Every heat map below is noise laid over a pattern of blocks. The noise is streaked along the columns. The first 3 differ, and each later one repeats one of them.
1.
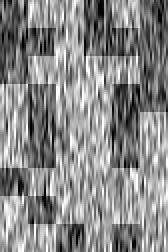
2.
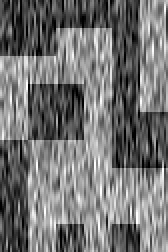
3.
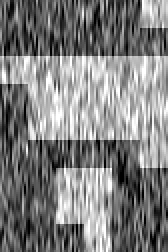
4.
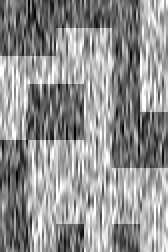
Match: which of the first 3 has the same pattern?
2
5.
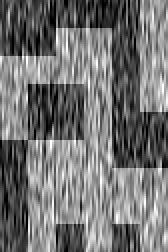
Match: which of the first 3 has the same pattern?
2
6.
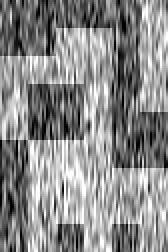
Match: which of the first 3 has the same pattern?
2
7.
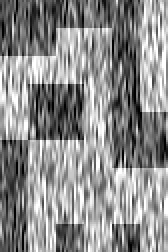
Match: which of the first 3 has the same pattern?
2
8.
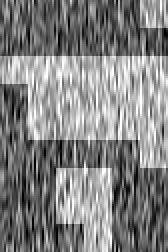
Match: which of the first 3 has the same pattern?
3
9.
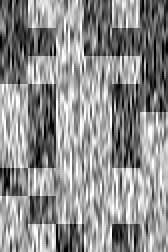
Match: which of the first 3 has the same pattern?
1
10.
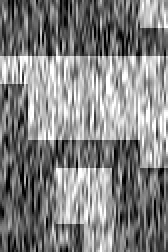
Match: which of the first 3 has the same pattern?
3
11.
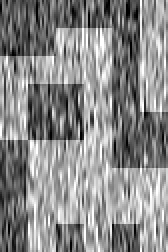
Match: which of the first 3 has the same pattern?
2
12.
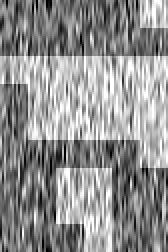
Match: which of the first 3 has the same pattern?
3
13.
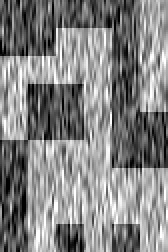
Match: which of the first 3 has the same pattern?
2
